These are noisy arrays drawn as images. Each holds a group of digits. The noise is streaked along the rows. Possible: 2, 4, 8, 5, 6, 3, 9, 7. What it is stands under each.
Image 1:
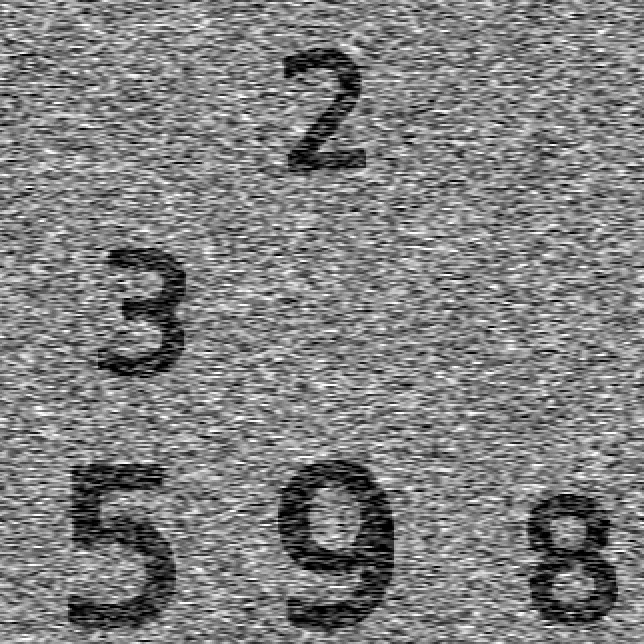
top middle: 2; middle left: 3; bottom left: 5; bottom middle: 9; bottom right: 8
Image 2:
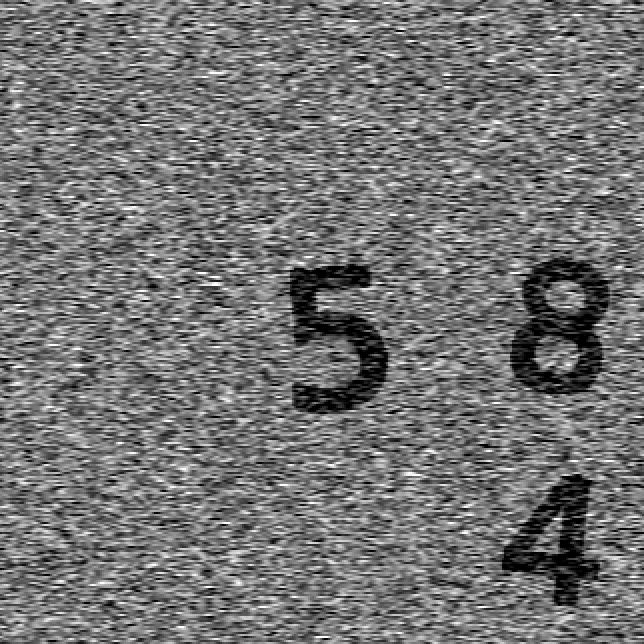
centre: 5; middle right: 8; bottom right: 4
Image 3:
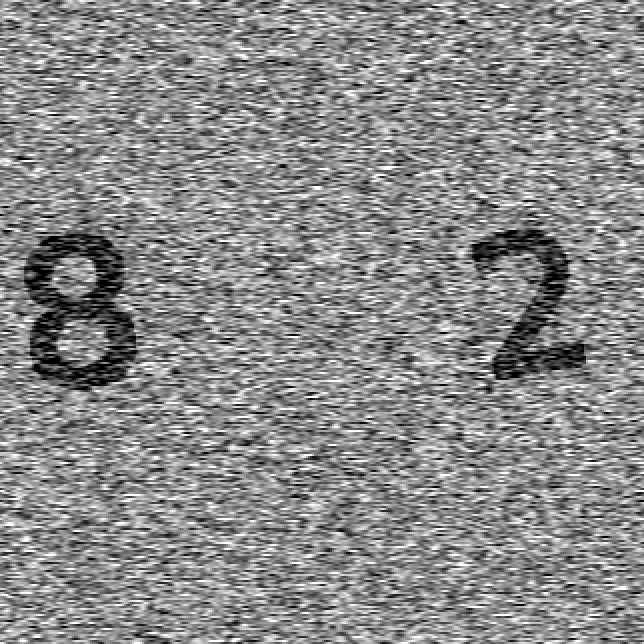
middle left: 8; middle right: 2
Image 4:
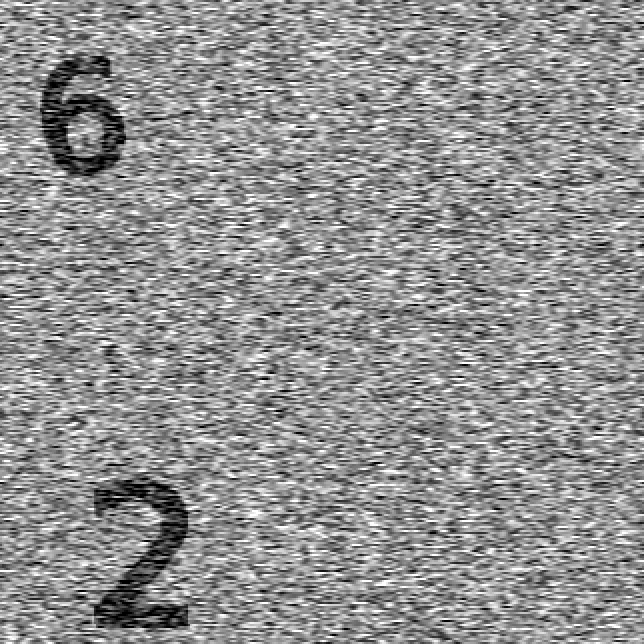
top left: 6; bottom left: 2
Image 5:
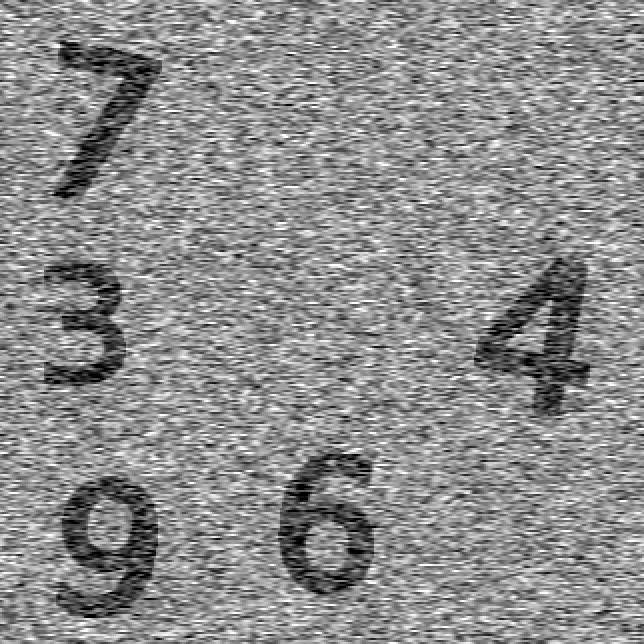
top left: 7; middle left: 3; middle right: 4; bottom left: 9; bottom middle: 6
